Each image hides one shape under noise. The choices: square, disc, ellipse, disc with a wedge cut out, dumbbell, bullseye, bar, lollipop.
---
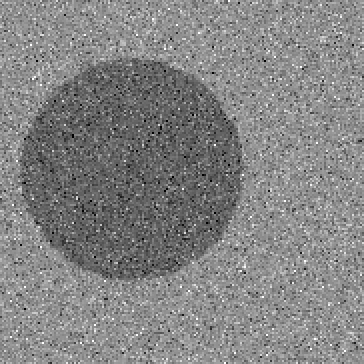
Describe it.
dark disc
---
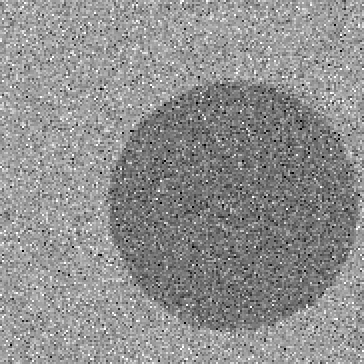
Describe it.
dark disc
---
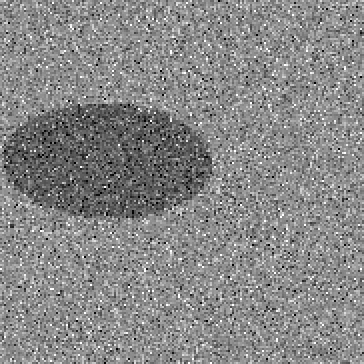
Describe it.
dark ellipse
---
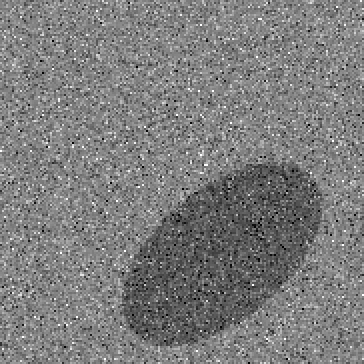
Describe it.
dark ellipse
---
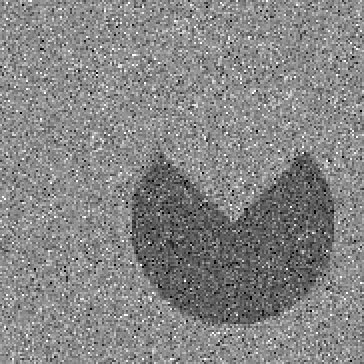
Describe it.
dark disc with a wedge cut out
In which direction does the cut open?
up
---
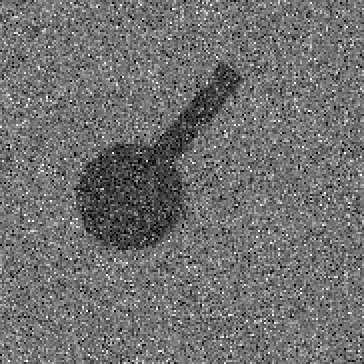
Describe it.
dark lollipop
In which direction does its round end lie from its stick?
down and left
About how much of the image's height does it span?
half
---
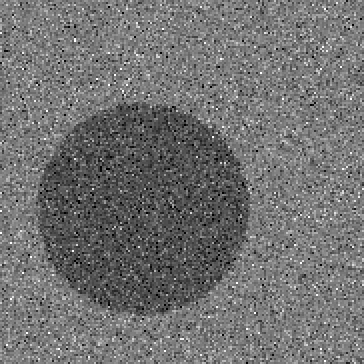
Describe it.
dark disc
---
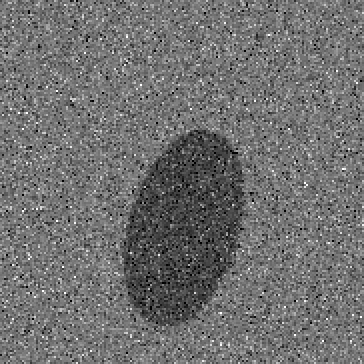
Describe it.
dark ellipse
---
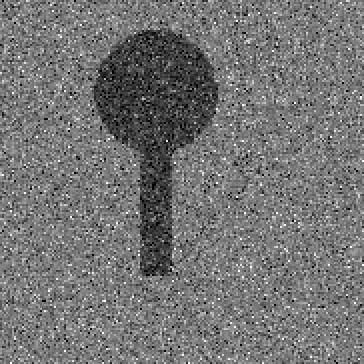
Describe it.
dark lollipop
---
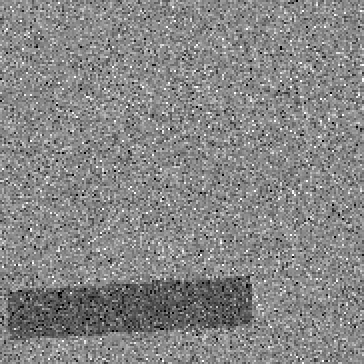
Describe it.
dark bar
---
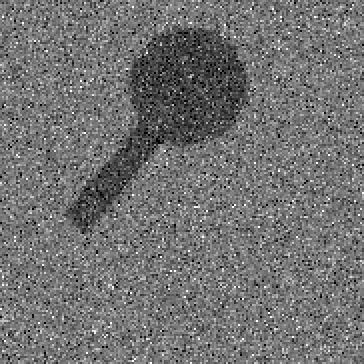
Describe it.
dark lollipop
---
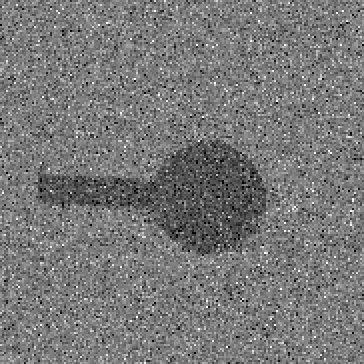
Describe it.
dark lollipop
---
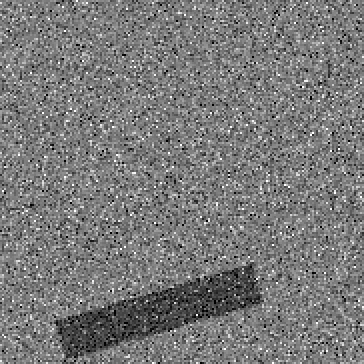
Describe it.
dark bar
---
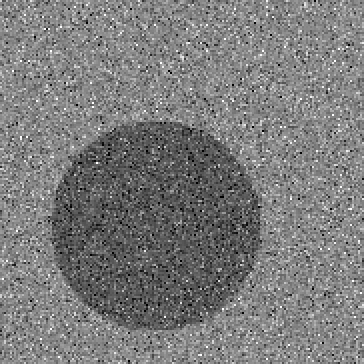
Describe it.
dark disc
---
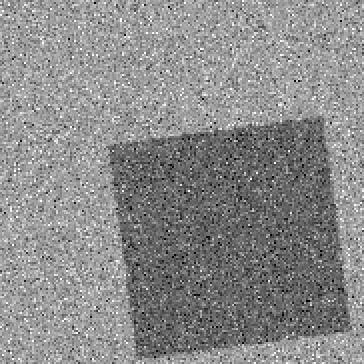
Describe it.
dark square
